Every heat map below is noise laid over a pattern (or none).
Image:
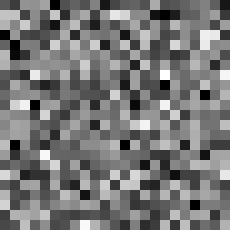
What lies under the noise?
only noise
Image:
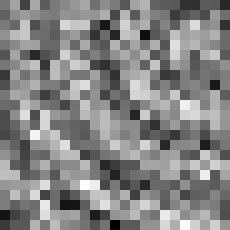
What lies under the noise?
rings round one point
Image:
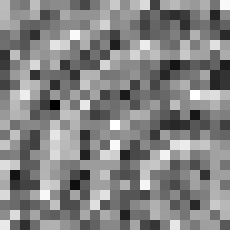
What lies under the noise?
rings round one point
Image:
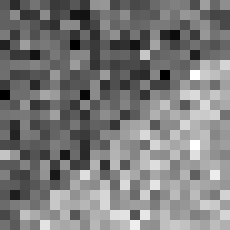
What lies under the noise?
a sharp edge
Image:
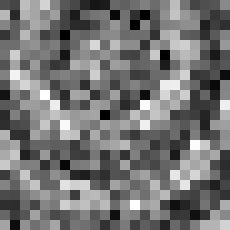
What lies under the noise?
rings round one point
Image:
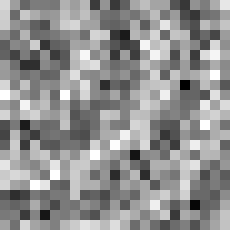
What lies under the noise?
rings round one point
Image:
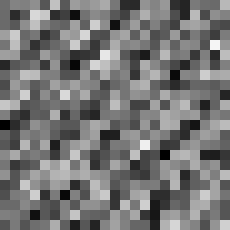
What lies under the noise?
diagonal stripes
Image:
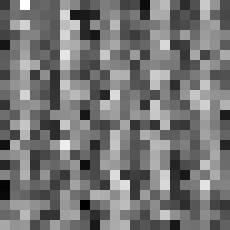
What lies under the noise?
vertical stripes
